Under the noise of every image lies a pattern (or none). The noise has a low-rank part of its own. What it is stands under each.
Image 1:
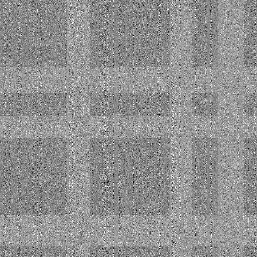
bands of rows crossing bands of columns
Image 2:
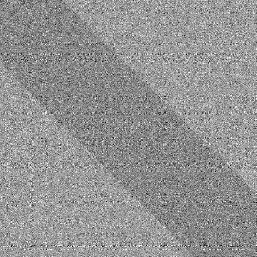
a diagonal band
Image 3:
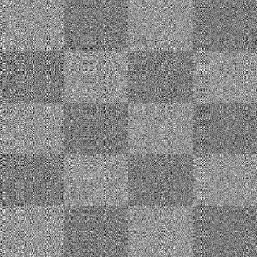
a checkerboard
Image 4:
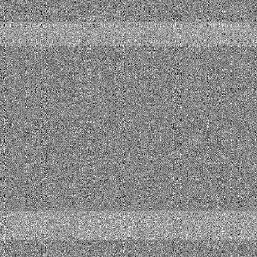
bands of rows
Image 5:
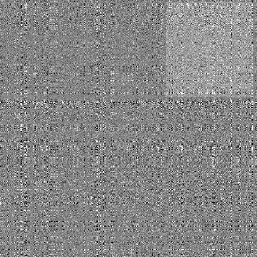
one block
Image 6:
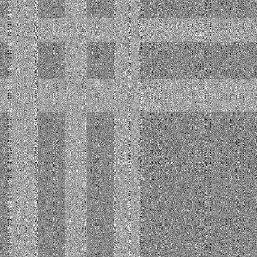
bands of rows crossing bands of columns
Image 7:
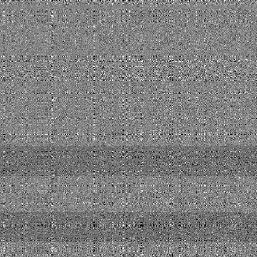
bands of rows
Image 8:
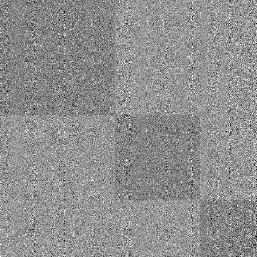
blocks along the diagonal
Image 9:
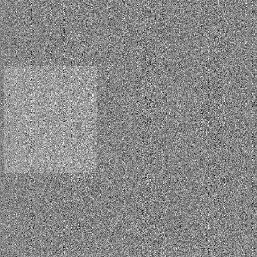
one block
